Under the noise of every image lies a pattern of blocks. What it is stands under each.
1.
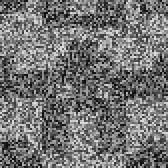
left and right mirror each other
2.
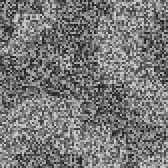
mirrored about the diagonal from the top left
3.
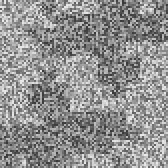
the same after a half turn
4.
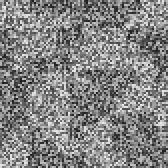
mirrored about the diagonal from the top left
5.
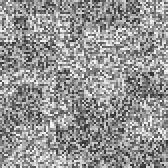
no symmetry
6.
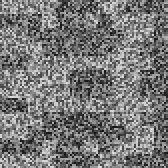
top and bottom mirror each other
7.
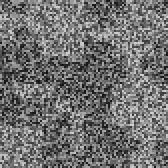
mirrored about the diagonal from the bottom left
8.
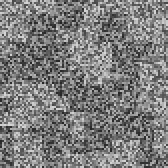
no symmetry
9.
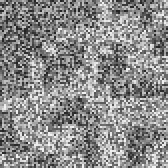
mirrored about the diagonal from the top left
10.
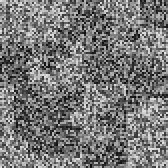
mirrored about the diagonal from the bottom left
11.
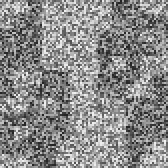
the same after a half turn
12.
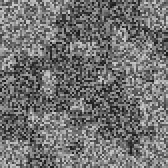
mirrored about the diagonal from the top left
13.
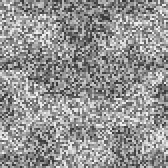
left and right mirror each other
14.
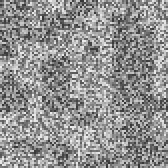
no symmetry
